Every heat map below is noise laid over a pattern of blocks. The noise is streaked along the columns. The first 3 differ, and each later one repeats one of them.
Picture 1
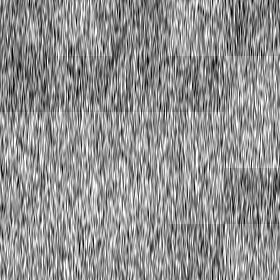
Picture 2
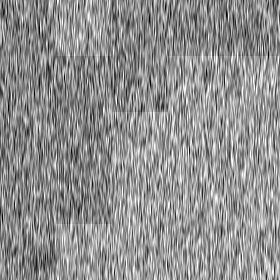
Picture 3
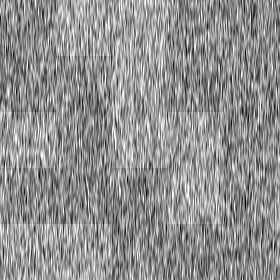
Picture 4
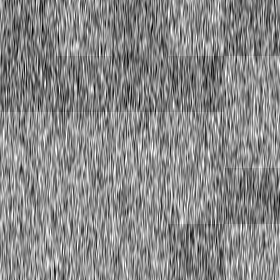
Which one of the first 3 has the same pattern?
1
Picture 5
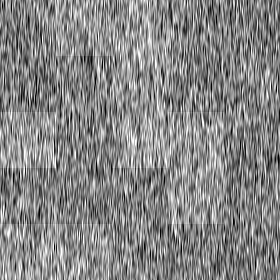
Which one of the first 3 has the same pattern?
3
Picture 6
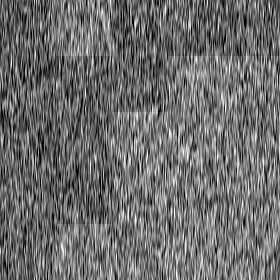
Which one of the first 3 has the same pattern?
2
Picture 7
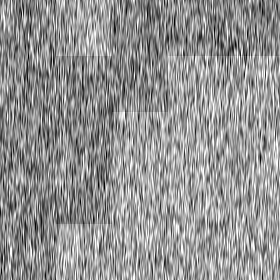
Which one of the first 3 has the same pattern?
2
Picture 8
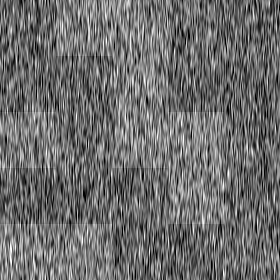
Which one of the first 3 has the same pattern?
3
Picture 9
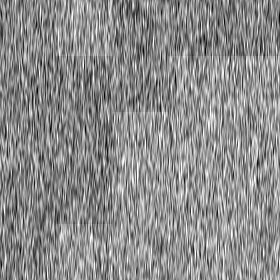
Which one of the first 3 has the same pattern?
2
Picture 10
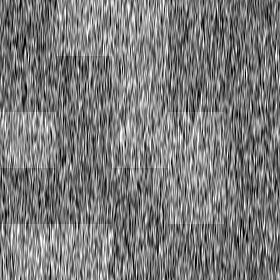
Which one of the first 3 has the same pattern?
3
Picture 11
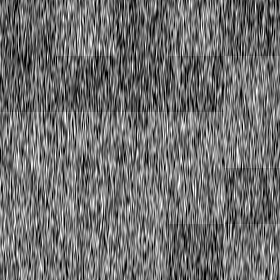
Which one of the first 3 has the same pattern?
1
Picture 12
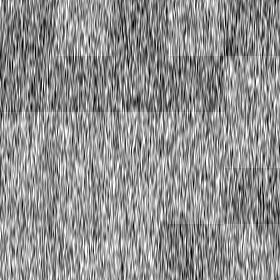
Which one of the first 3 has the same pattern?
1
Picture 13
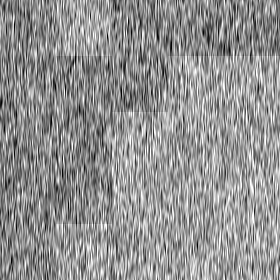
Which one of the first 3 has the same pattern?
2
